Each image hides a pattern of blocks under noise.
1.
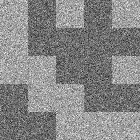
mirrored about the diagonal from the bottom left
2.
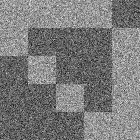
mirrored about the diagonal from the bottom left
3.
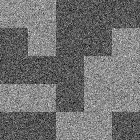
no symmetry
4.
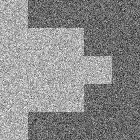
top and bottom mirror each other
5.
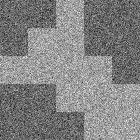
mirrored about the diagonal from the top left
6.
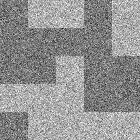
no symmetry
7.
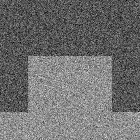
left and right mirror each other
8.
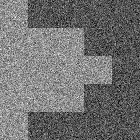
top and bottom mirror each other
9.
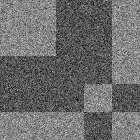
mirrored about the diagonal from the top left
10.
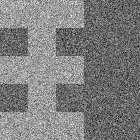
top and bottom mirror each other
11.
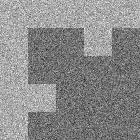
mirrored about the diagonal from the top left
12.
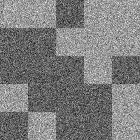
mirrored about the diagonal from the bottom left
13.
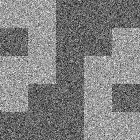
the same after a half turn
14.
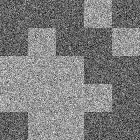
mirrored about the diagonal from the bottom left
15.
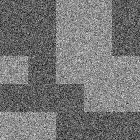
no symmetry
